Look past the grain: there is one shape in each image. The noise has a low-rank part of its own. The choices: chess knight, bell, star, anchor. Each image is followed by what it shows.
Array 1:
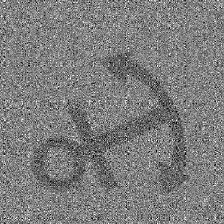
anchor
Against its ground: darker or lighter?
darker
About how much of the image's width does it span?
two thirds
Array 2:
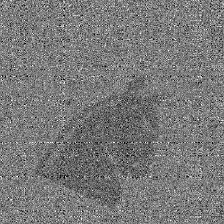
chess knight
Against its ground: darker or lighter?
darker
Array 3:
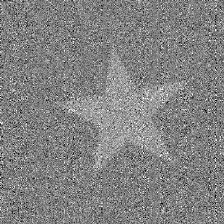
star
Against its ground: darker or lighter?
lighter
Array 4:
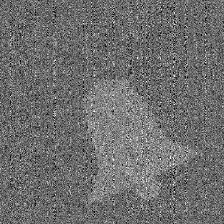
bell
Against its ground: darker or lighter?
lighter
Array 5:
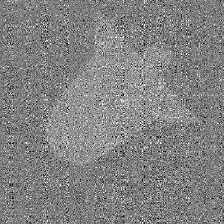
bell
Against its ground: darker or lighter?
lighter
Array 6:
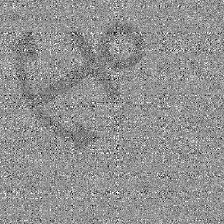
anchor
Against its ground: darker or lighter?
darker
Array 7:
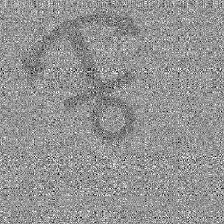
anchor
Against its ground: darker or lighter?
darker
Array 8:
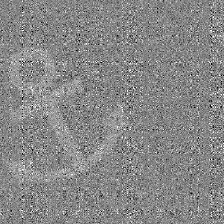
anchor
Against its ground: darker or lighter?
lighter
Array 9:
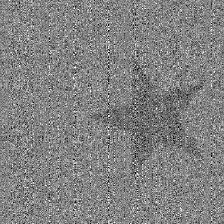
star
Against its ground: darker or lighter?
darker
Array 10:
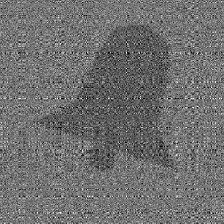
bell
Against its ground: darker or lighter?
darker
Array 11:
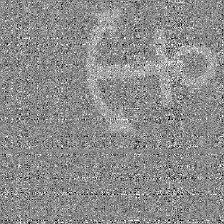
anchor
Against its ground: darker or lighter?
lighter
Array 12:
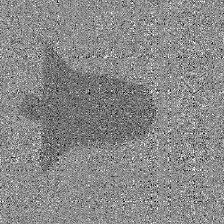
bell
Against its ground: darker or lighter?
darker
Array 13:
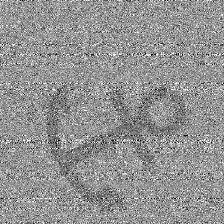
anchor
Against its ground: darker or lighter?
darker
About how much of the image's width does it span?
two thirds
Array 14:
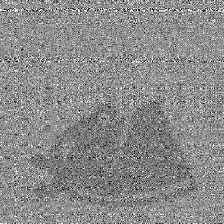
chess knight
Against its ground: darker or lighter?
darker
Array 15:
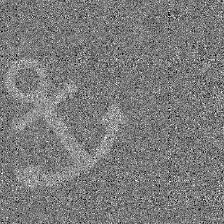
anchor
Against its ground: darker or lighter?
lighter
